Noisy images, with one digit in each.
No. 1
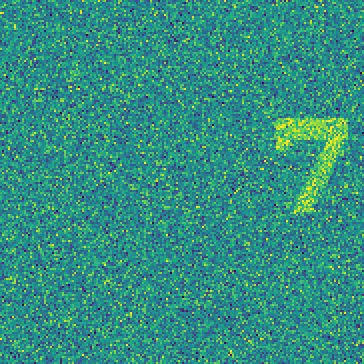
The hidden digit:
7
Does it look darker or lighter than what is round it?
lighter
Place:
middle right
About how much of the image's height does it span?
a quarter
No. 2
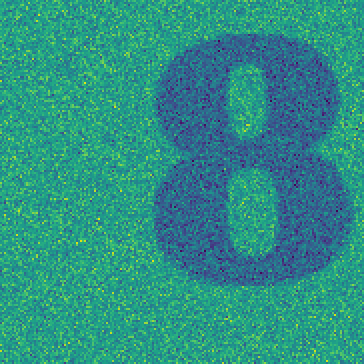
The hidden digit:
8
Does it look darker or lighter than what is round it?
darker
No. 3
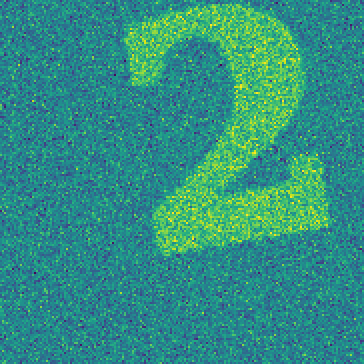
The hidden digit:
2
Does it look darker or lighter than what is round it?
lighter
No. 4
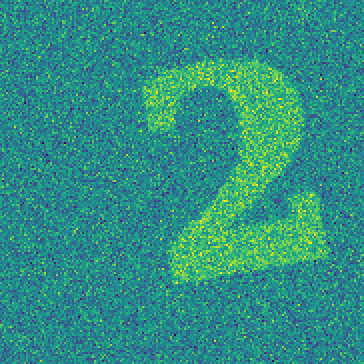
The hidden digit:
2
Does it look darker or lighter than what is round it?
lighter
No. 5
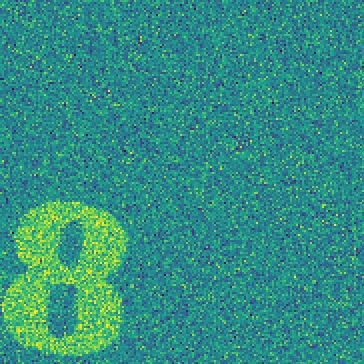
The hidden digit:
8
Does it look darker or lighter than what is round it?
lighter
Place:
bottom left
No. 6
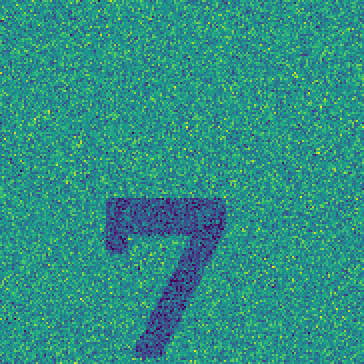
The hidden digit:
7
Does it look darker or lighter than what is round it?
darker
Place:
bottom middle
